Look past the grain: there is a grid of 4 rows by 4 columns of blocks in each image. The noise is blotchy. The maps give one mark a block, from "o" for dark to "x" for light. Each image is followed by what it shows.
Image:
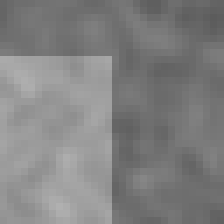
oooo
xxoo
xxoo
xxoo
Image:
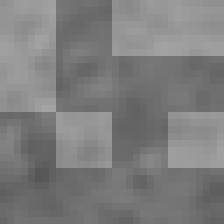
xoxx
xooo
oxox
oooo
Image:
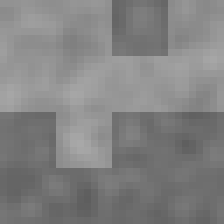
xxox
xxxx
oxoo
oooo
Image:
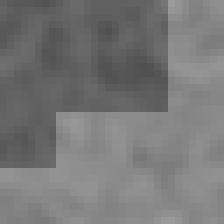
ooox
ooox
oxxx
xxxx
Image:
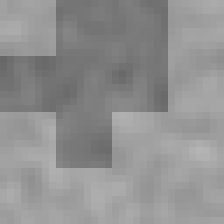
xoox
ooox
xoxx
xxxx
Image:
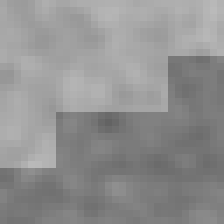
xxxx
xxxo
xooo
oooo
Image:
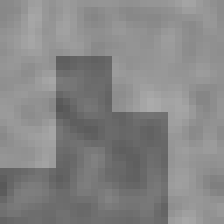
xxxx
xoxx
xoox
ooox
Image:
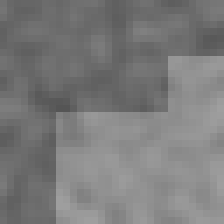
oooo
ooox
oxxx
oxxx
